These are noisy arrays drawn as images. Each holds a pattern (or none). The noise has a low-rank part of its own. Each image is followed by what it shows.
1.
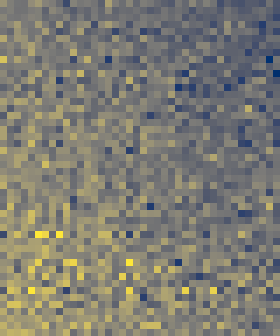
a smooth slope
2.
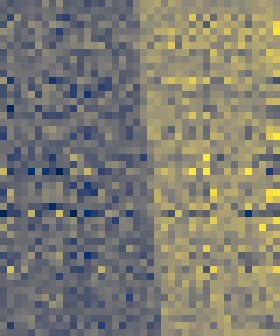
a sharp edge
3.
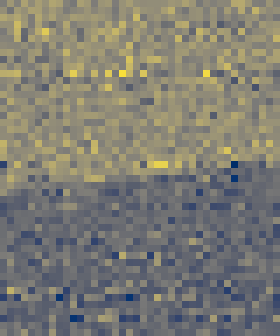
a sharp edge
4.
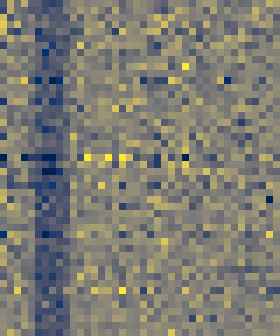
one vertical stripe
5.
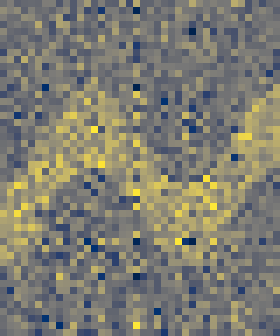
a wavy band
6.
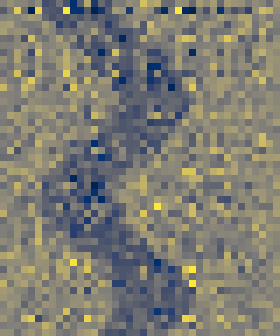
a wavy band
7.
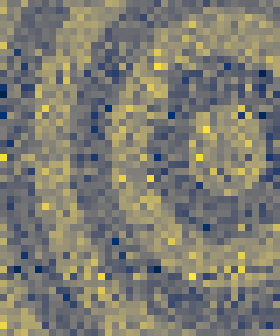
rings round one point
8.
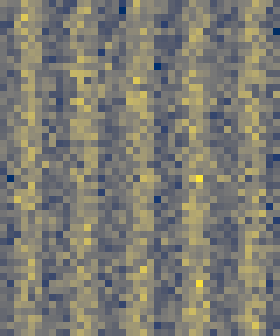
vertical stripes
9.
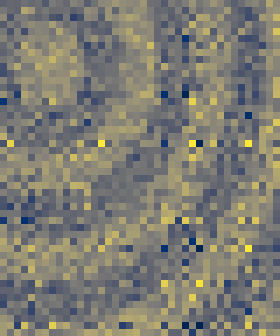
rings round one point
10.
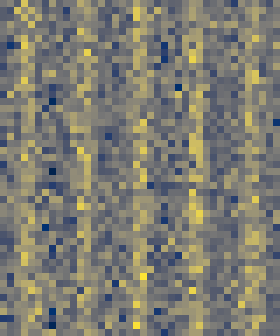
vertical stripes
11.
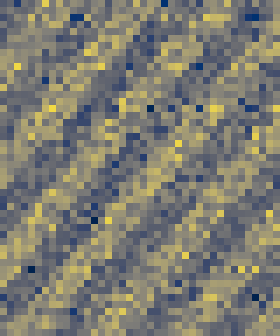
diagonal stripes
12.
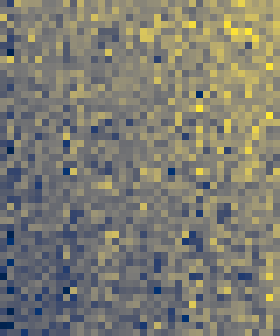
a smooth slope
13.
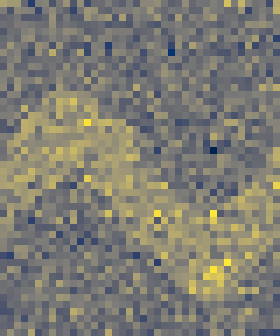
a wavy band
